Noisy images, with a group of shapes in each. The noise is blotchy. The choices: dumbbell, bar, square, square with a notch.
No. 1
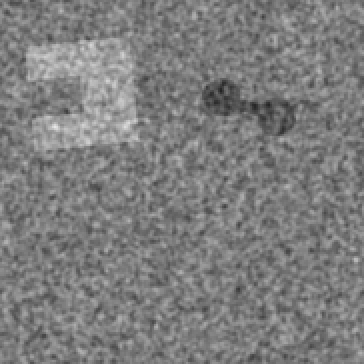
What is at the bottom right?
nothing
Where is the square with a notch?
top left
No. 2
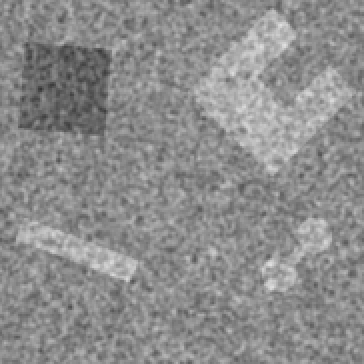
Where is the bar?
bottom left
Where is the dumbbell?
bottom right
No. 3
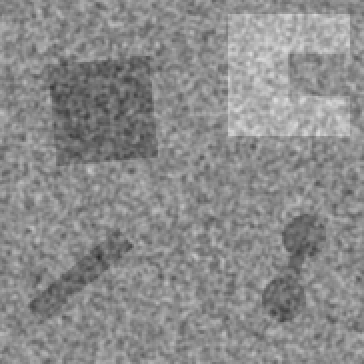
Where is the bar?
bottom left
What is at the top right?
square with a notch
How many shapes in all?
4
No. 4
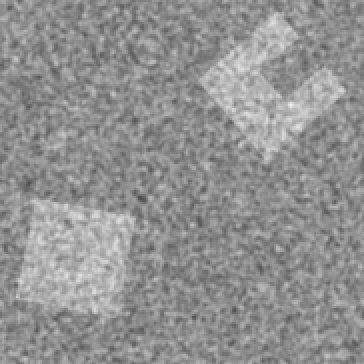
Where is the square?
bottom left
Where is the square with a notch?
top right
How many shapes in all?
2
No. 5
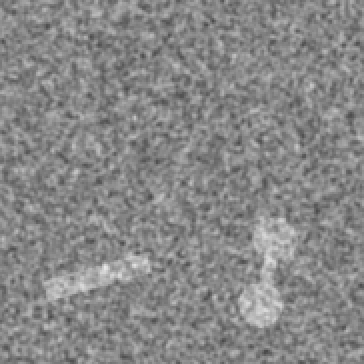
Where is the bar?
bottom left
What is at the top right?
nothing
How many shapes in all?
2
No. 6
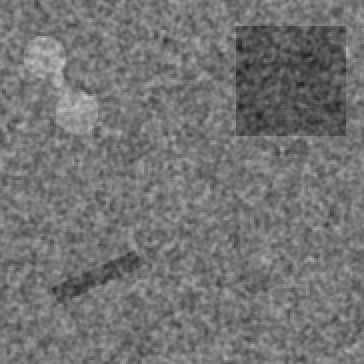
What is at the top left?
dumbbell
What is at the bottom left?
bar
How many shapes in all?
3
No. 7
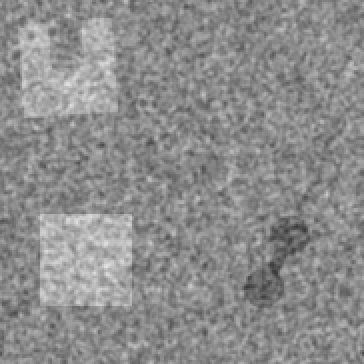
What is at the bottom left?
square
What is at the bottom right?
dumbbell
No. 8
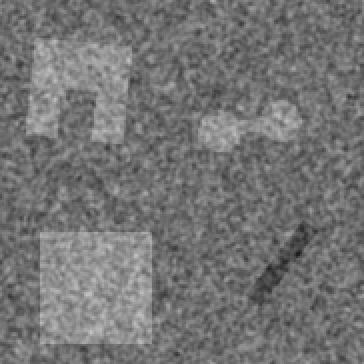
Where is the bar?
bottom right
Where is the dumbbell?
top right
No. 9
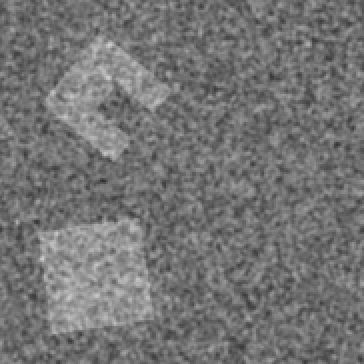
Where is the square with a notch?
top left
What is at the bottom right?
nothing
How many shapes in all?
2
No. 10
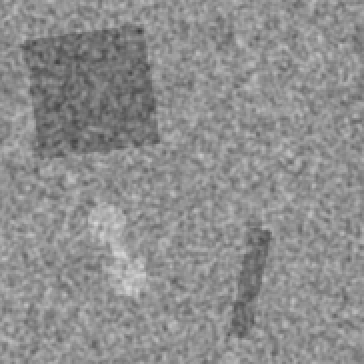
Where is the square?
top left
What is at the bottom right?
bar
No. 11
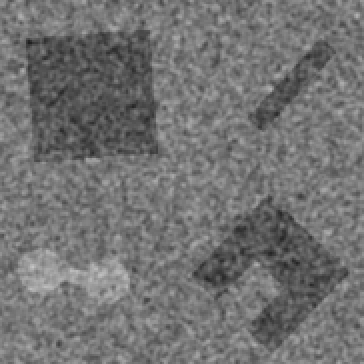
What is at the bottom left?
dumbbell
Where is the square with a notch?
bottom right
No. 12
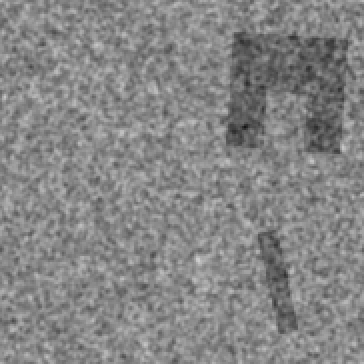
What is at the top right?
square with a notch
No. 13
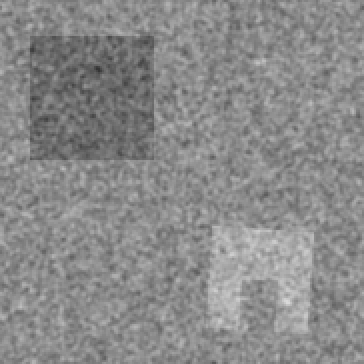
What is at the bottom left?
nothing
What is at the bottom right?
square with a notch
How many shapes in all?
2
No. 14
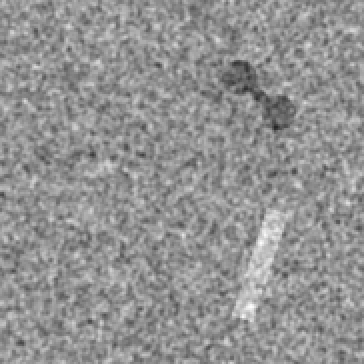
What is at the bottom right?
bar
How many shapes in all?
2
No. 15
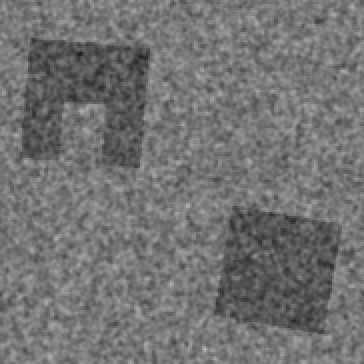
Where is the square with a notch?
top left
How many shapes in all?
2
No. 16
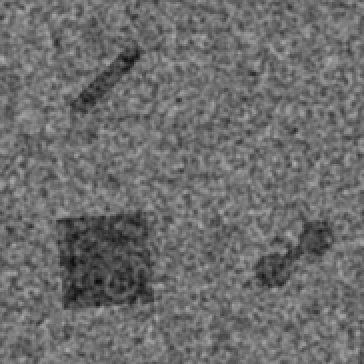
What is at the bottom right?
dumbbell
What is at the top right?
nothing
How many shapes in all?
3
